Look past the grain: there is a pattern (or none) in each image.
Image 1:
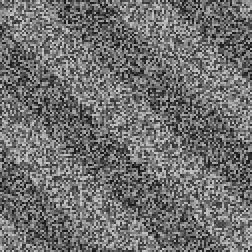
diagonal stripes
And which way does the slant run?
top left to bottom right
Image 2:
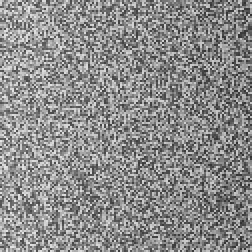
a smooth slope
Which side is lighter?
left
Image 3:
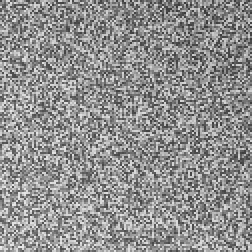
a smooth slope
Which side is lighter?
bottom left
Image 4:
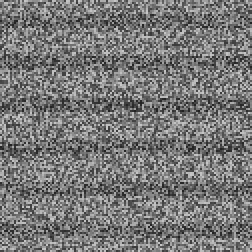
horizontal stripes
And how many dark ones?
6
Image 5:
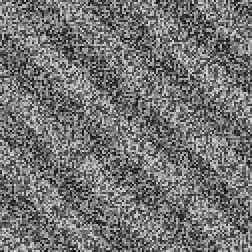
diagonal stripes
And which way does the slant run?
top left to bottom right
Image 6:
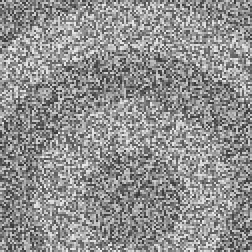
rings round one point
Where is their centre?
bottom middle
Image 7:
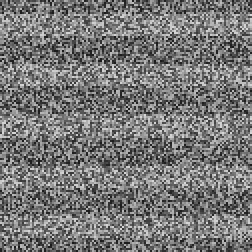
horizontal stripes
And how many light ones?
5
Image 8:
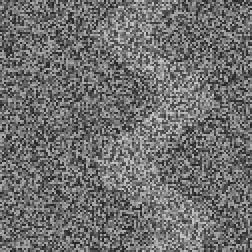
a wavy band
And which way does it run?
top to bottom
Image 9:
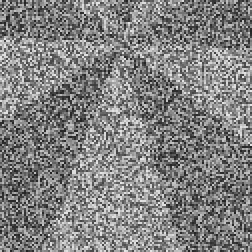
spokes from one point
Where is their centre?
top middle
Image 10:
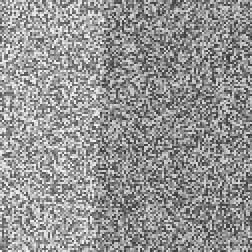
a sharp edge
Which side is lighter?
left
